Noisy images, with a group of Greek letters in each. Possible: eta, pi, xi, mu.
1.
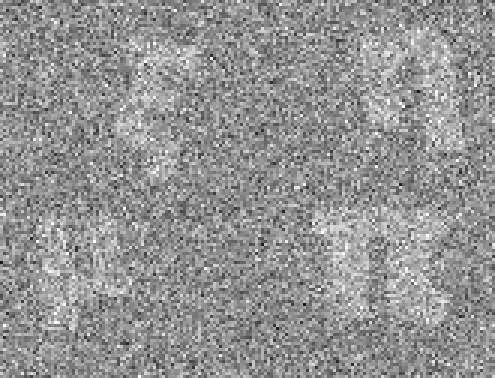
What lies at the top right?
eta
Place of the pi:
bottom right
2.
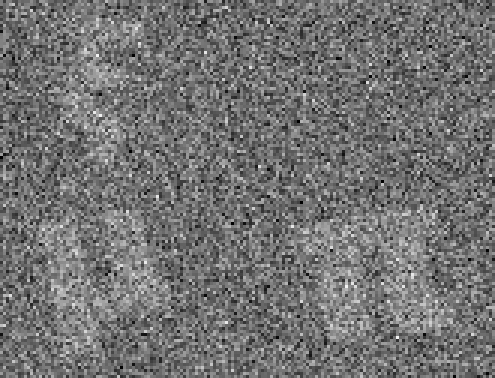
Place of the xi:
top left
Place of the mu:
bottom left
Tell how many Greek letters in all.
3
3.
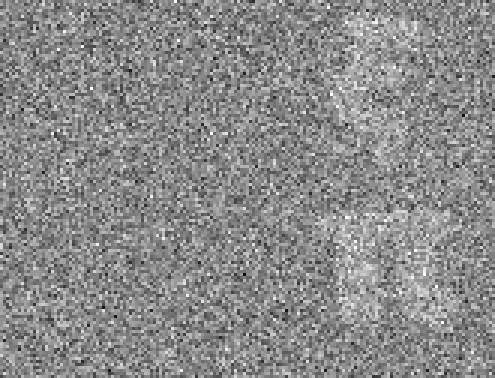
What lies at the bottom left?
nothing
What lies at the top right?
xi
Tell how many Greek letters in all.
2
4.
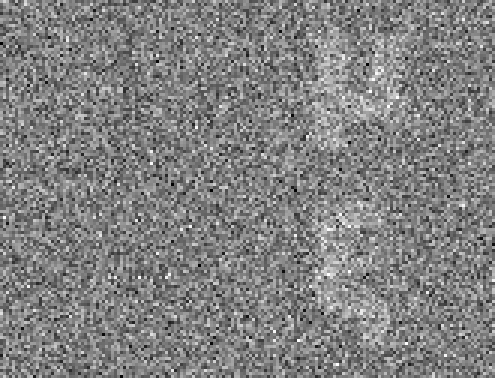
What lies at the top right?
mu
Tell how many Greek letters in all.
2
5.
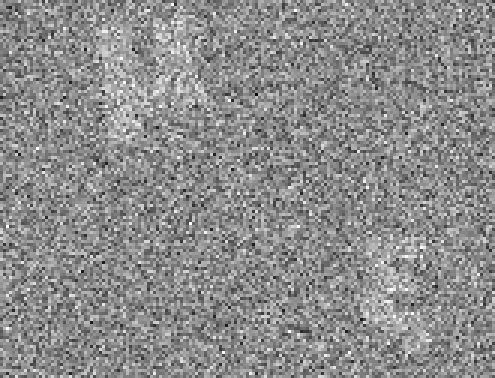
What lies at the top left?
mu
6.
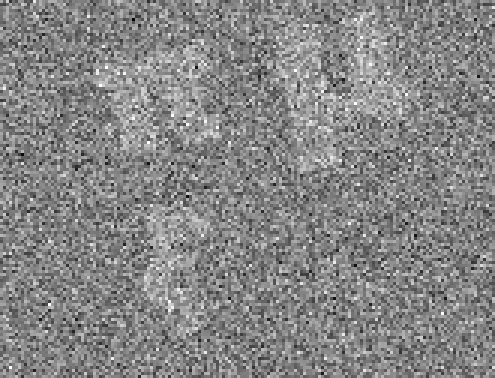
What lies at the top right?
mu
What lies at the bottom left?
xi
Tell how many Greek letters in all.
3
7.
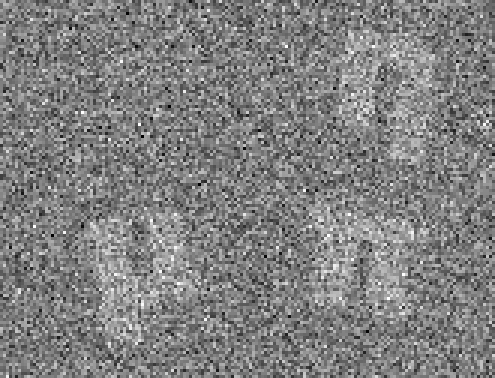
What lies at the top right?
eta
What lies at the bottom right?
pi
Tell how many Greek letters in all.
3
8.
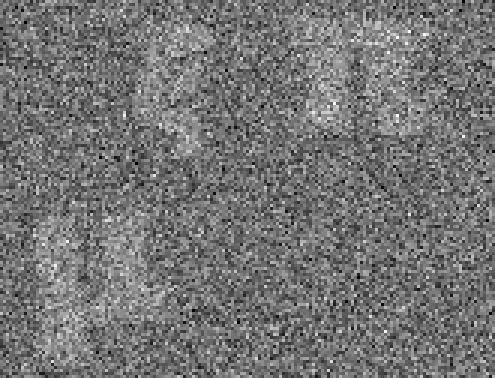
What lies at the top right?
pi
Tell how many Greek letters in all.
3
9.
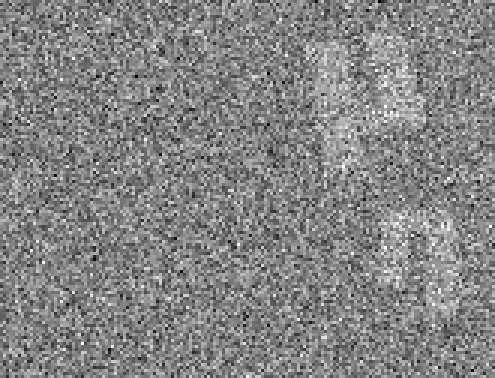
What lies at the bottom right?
eta
